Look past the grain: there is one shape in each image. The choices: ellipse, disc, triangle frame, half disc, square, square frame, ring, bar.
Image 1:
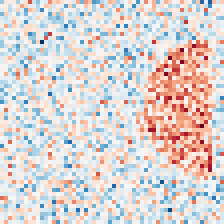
half disc
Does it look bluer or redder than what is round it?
redder
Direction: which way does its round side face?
left
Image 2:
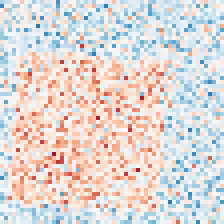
square
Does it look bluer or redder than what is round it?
redder
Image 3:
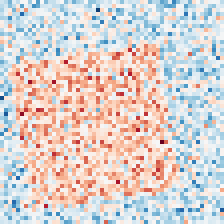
square
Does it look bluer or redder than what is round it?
redder
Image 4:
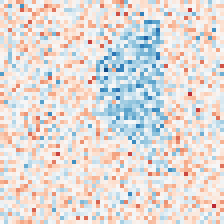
half disc
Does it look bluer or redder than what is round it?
bluer
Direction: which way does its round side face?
left
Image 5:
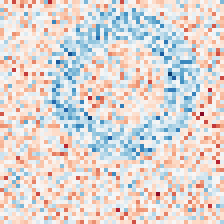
ring
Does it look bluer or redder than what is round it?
bluer
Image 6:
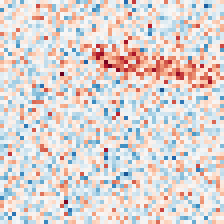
bar
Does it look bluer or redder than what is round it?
redder
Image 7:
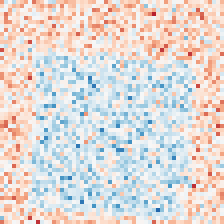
square
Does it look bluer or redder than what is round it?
bluer
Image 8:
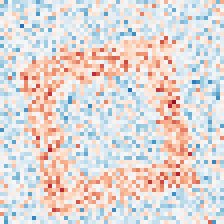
square frame
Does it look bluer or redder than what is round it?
redder
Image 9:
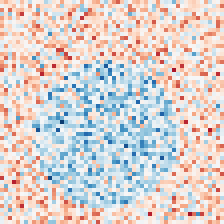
disc
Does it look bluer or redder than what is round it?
bluer
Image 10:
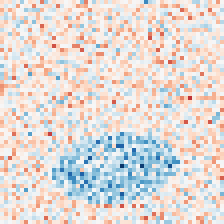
ellipse
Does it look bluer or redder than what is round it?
bluer
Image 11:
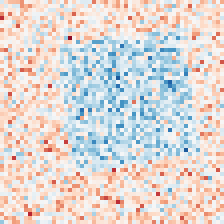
square
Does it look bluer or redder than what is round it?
bluer
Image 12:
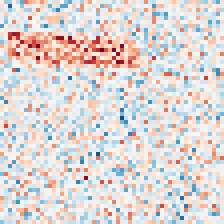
bar
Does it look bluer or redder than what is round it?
redder
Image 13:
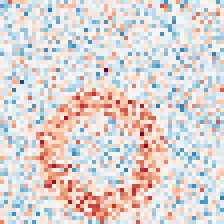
ring
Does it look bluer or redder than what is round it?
redder
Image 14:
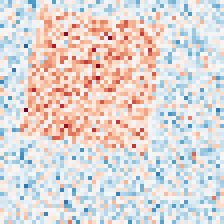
square
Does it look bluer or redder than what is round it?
redder
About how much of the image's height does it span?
two thirds
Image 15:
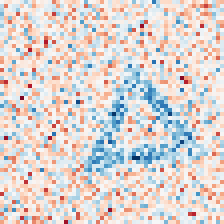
triangle frame
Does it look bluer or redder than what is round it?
bluer
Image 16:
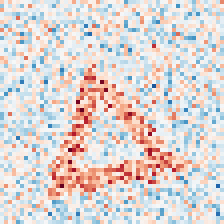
triangle frame
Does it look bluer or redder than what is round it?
redder
